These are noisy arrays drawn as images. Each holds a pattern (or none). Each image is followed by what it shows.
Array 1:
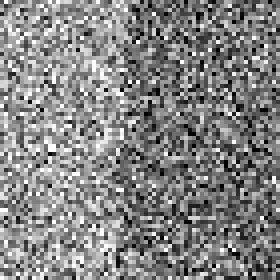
a sharp edge
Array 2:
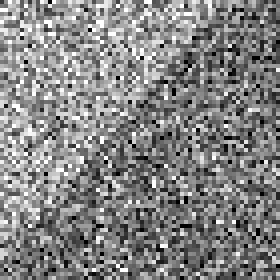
a sharp edge
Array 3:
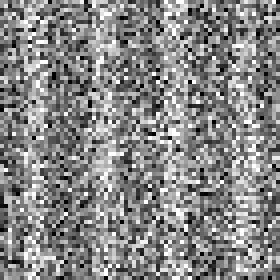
vertical stripes
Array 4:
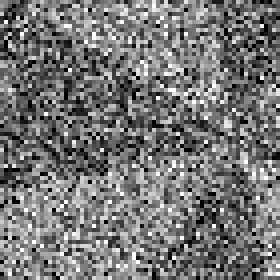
spokes from one point
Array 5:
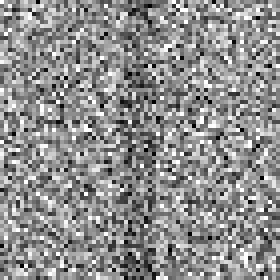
one vertical stripe
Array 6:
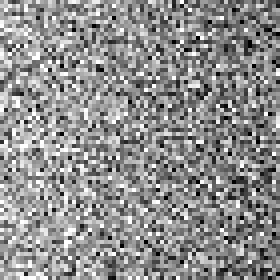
a smooth slope
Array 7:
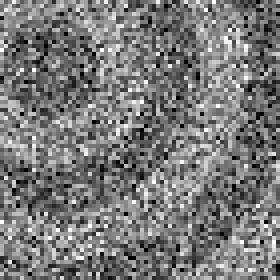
rings round one point
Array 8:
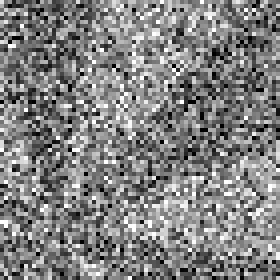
spokes from one point
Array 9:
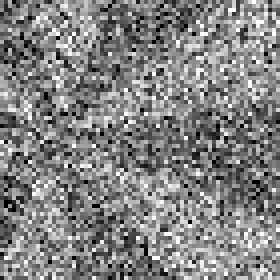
spokes from one point
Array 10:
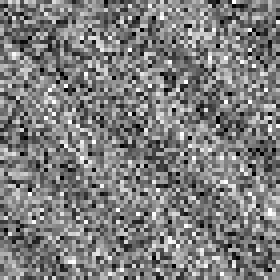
diagonal stripes
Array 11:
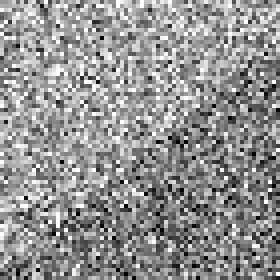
a sharp edge
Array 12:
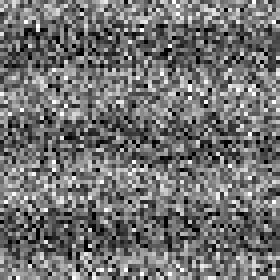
horizontal stripes
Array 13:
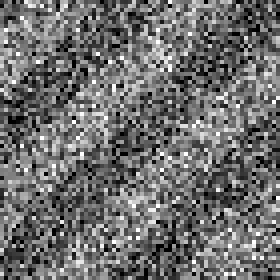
diagonal stripes
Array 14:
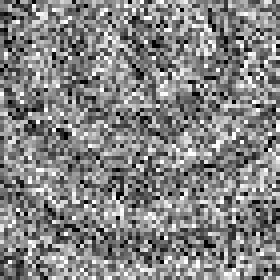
rings round one point
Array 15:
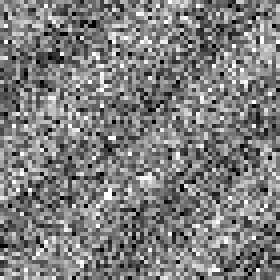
diagonal stripes
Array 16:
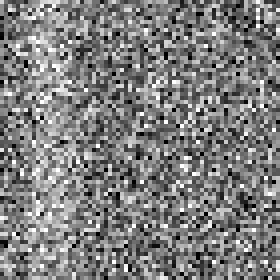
one vertical stripe
